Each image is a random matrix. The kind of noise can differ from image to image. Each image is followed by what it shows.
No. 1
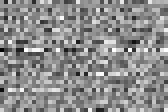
rows of uneven size
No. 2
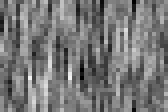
streaked along the columns
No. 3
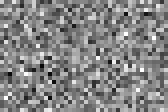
independent entries
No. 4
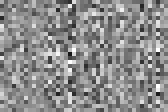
columns of uneven size
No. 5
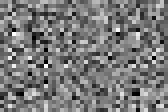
low rank plus noise
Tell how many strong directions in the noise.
three or four
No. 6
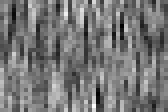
streaked along the columns
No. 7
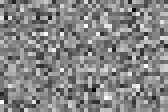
low rank plus noise
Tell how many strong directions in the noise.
five to eight
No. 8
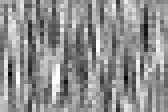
streaked along the columns
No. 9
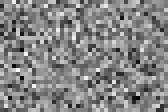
independent entries
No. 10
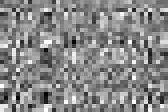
low rank plus noise
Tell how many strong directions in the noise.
one
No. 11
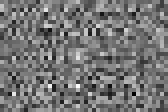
low rank plus noise
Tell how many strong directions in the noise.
three or four
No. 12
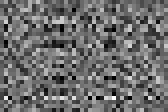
low rank plus noise
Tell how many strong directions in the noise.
one
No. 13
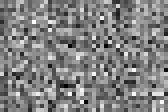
low rank plus noise
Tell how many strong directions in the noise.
five to eight
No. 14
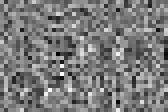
low rank plus noise
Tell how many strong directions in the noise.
three or four
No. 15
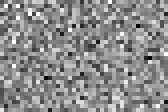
independent entries
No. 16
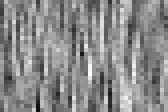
streaked along the columns
